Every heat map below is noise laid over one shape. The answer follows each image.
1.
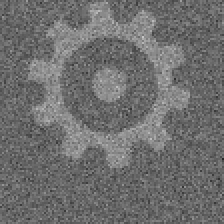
gear
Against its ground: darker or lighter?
lighter
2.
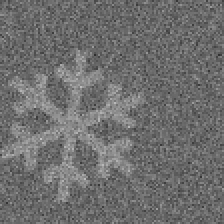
snowflake
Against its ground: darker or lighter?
lighter
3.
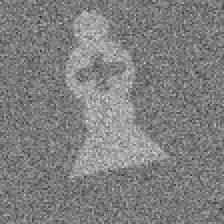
chess bishop
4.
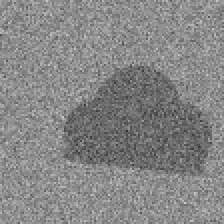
cloud
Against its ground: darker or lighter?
darker
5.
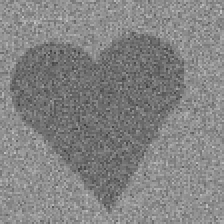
heart
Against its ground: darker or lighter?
darker
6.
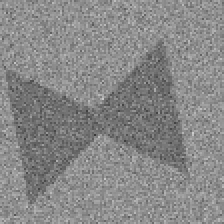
bow tie
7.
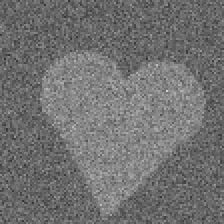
heart
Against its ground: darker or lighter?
lighter
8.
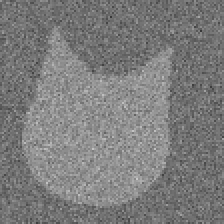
cat's head
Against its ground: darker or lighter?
lighter
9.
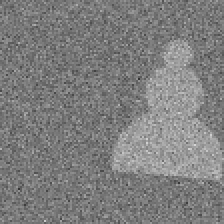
chess pawn
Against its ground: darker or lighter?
lighter
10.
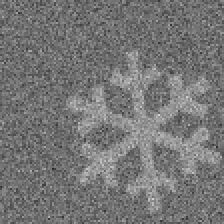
snowflake
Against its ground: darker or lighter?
lighter
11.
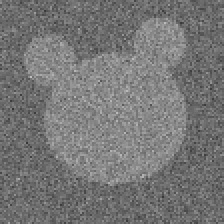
bear's head
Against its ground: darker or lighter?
lighter
